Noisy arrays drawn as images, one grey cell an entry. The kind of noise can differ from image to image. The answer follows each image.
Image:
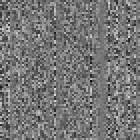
columns of uneven size
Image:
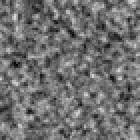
blotchy
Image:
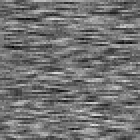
streaked along the rows
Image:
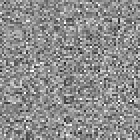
low rank plus noise
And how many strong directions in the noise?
five to eight
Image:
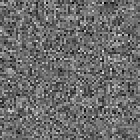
low rank plus noise
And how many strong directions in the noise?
five to eight
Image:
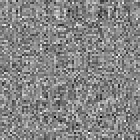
low rank plus noise
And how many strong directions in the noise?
three or four
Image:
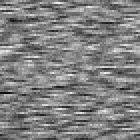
streaked along the rows
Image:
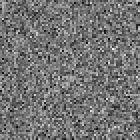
independent entries
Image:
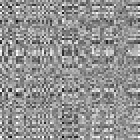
low rank plus noise
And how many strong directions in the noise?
one
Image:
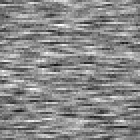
streaked along the rows
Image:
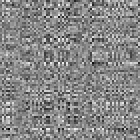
low rank plus noise
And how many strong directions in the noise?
two
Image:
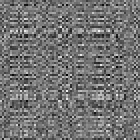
low rank plus noise
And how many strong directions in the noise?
one
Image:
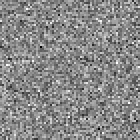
independent entries
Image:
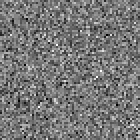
independent entries
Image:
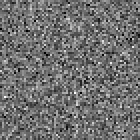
independent entries
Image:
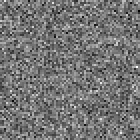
independent entries
